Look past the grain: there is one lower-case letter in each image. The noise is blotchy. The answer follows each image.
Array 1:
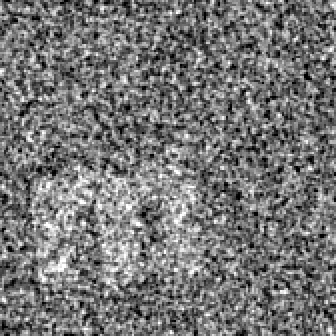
m
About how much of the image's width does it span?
half
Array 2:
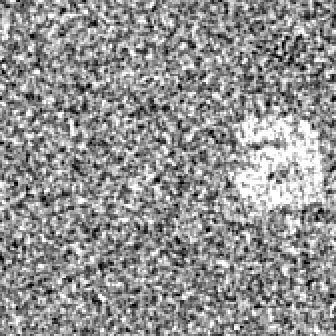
a
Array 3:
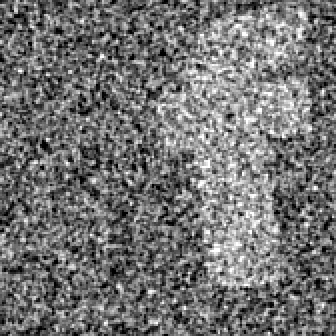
f
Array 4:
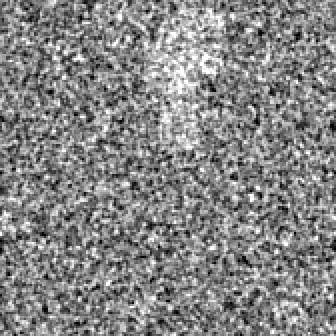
f
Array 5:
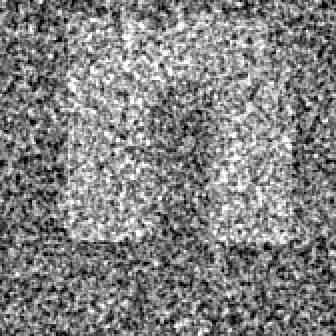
n
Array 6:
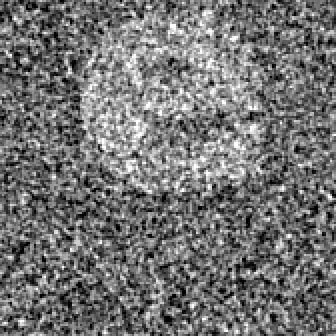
e
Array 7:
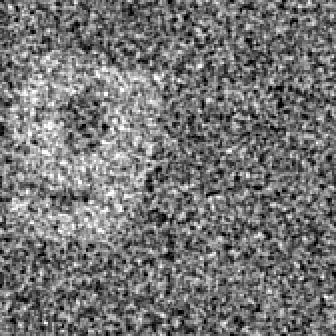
g
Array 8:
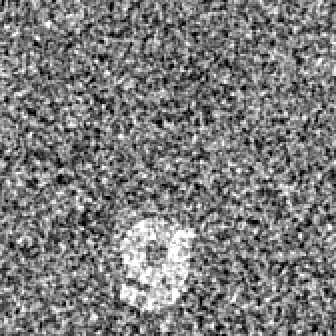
g
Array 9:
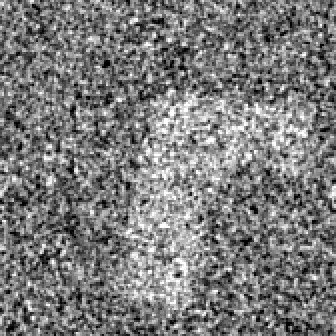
r
